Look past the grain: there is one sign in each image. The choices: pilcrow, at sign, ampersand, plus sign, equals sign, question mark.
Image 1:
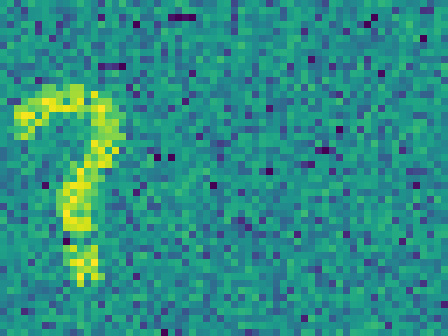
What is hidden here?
light question mark
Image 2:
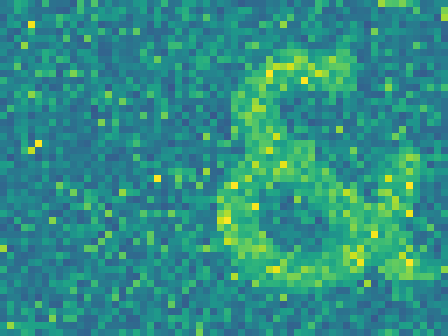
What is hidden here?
light ampersand
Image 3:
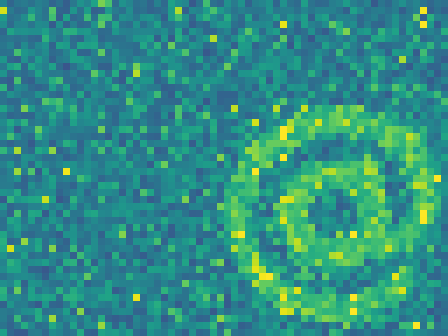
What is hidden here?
light at sign
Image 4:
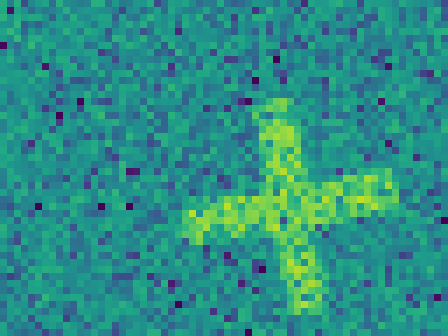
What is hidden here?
light plus sign
